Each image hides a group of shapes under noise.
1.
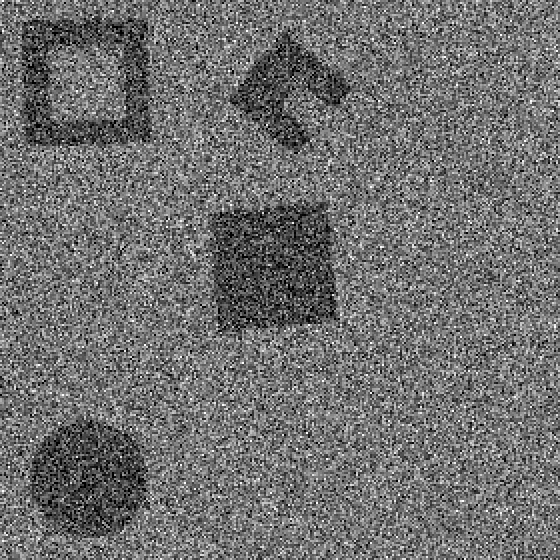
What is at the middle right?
nothing
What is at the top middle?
square with a notch
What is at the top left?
square frame
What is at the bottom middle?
nothing
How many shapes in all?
4
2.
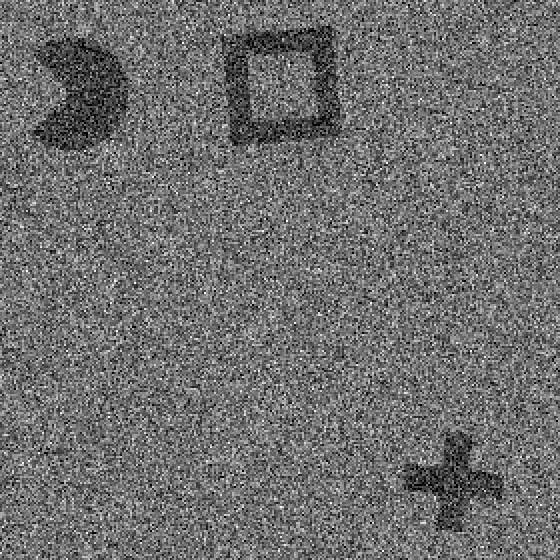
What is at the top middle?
square frame
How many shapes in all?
3
